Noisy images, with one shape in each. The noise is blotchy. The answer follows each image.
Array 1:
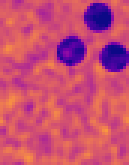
three dots
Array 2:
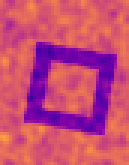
square frame
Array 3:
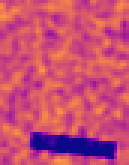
bar
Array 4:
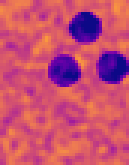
three dots
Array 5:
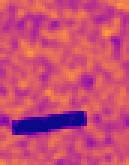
bar
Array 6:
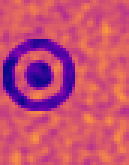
bullseye
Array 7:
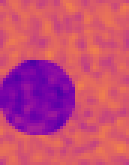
disc
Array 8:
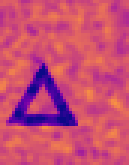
triangle frame
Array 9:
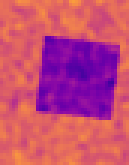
square
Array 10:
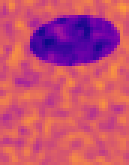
ellipse
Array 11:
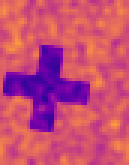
cross
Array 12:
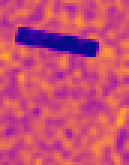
bar
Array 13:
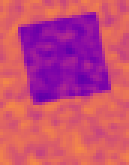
square
